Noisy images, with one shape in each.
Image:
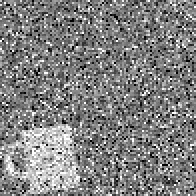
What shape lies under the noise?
cup
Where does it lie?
bottom left
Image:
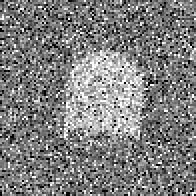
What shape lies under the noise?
ghost
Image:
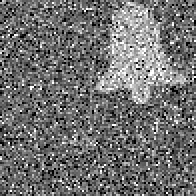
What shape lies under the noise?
bell
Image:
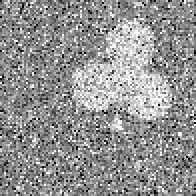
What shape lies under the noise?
club
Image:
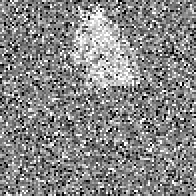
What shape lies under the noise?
chess knight
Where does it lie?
top middle
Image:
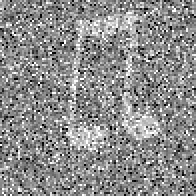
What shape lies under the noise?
pair of musical notes
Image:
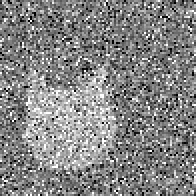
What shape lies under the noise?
cat's head
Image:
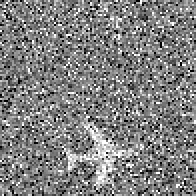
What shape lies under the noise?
airplane
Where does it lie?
bottom middle
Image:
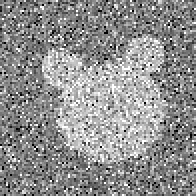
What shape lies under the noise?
bear's head
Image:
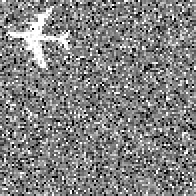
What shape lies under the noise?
airplane
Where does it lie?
top left
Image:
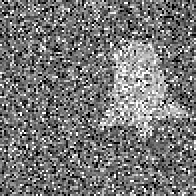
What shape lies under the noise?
bell
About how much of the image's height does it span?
half
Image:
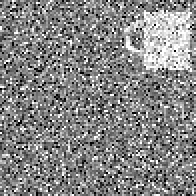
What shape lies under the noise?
cup
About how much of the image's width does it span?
a third
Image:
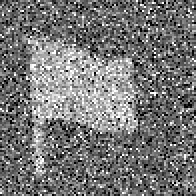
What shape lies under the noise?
flag
